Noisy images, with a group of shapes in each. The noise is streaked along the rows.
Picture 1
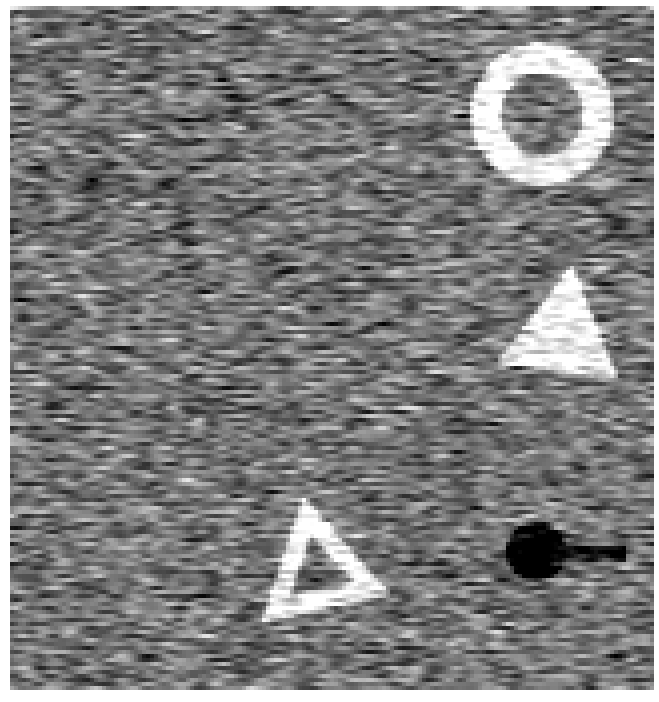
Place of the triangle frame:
bottom middle
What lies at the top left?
nothing
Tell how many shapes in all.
4
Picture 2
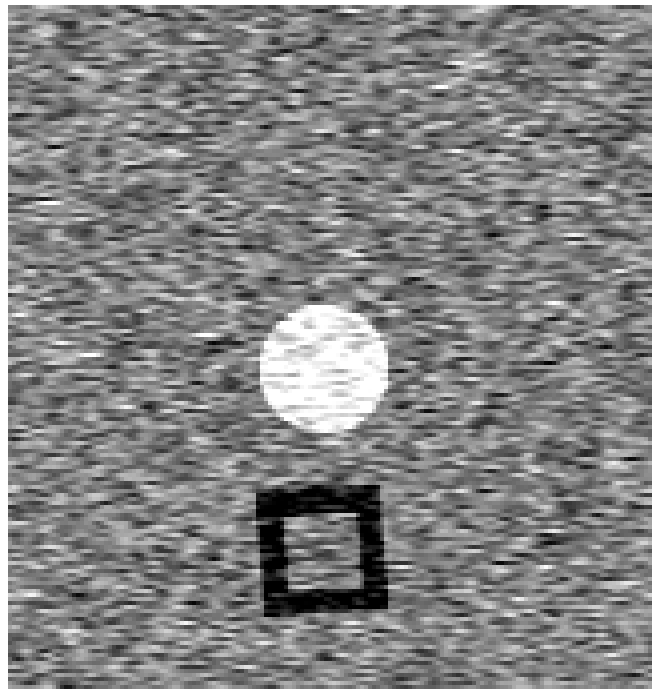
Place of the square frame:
bottom middle
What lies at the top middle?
nothing
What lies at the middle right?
nothing
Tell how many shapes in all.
2
